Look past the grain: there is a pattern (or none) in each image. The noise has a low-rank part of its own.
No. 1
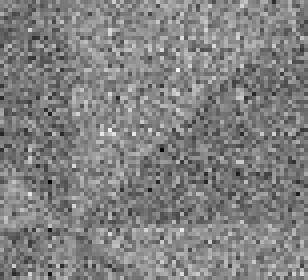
spokes from one point
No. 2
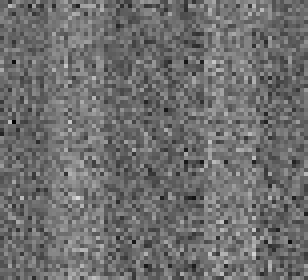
vertical stripes
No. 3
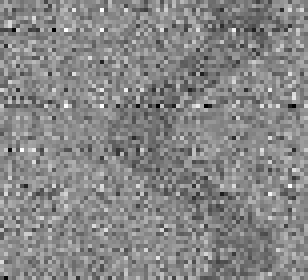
a wavy band
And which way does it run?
top to bottom
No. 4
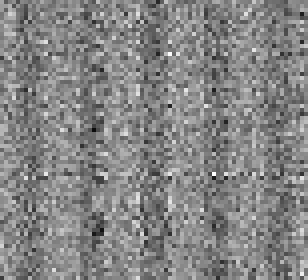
vertical stripes
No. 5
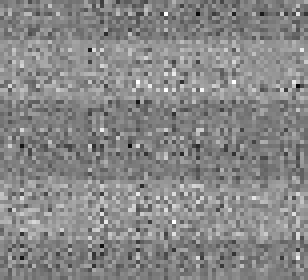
horizontal stripes
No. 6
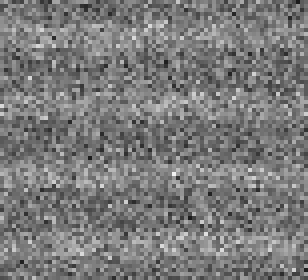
horizontal stripes
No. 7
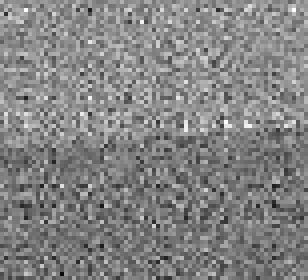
a sharp edge
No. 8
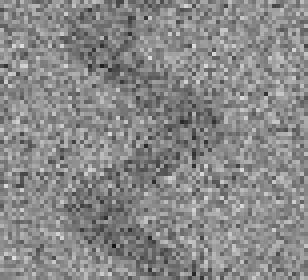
a wavy band
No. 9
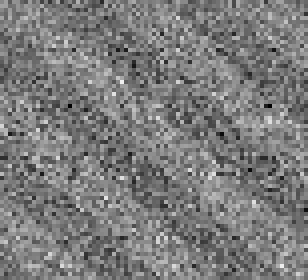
diagonal stripes
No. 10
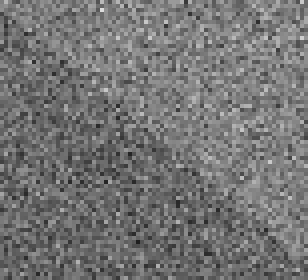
a sharp edge
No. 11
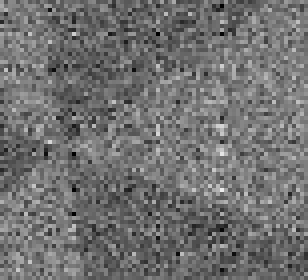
spokes from one point
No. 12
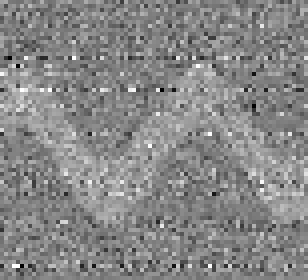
a wavy band
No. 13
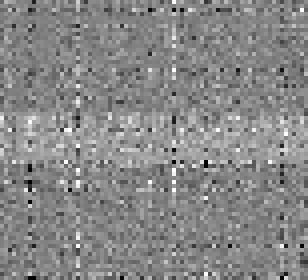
one horizontal stripe
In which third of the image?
middle
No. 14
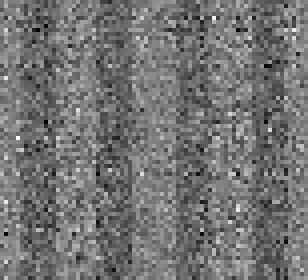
vertical stripes
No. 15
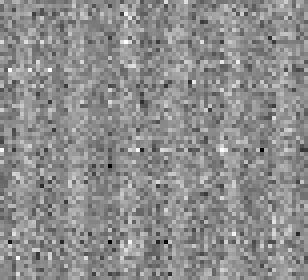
vertical stripes
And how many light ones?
6
